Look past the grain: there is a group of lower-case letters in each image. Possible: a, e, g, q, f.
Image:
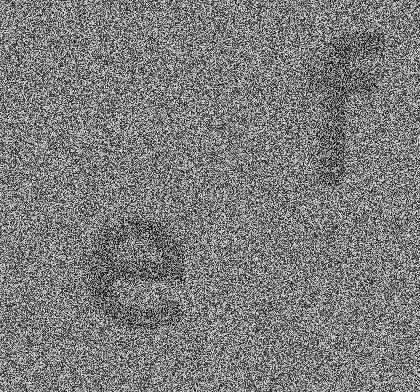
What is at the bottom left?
e
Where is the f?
top right
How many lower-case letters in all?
2
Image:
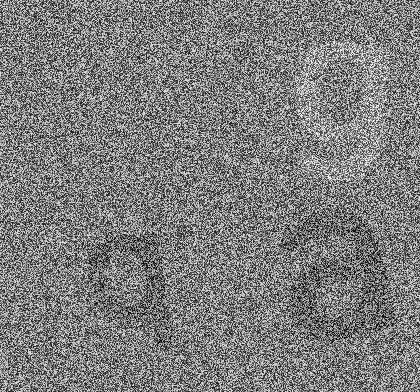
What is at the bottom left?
q
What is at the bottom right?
a
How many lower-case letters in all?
3
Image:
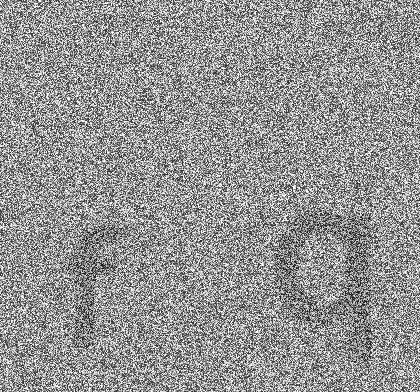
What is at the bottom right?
q
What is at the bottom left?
f
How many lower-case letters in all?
2
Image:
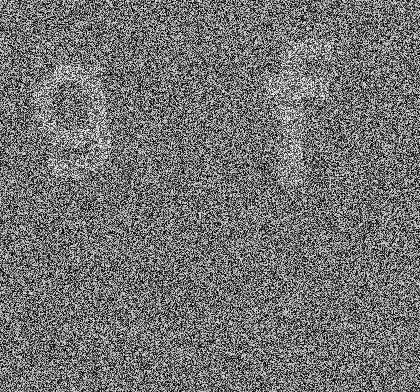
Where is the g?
top left
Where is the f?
top right
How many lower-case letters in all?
2
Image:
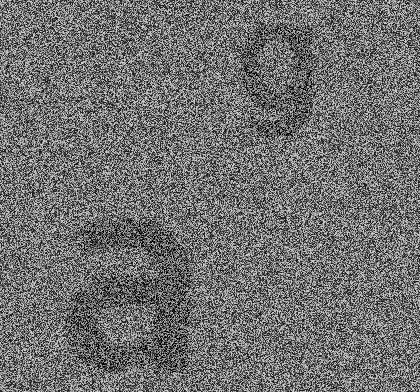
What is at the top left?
nothing
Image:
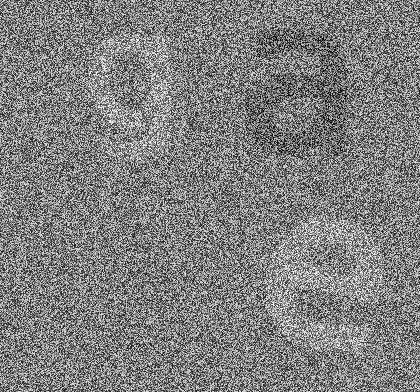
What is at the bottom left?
nothing
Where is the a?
top right
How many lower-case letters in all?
3
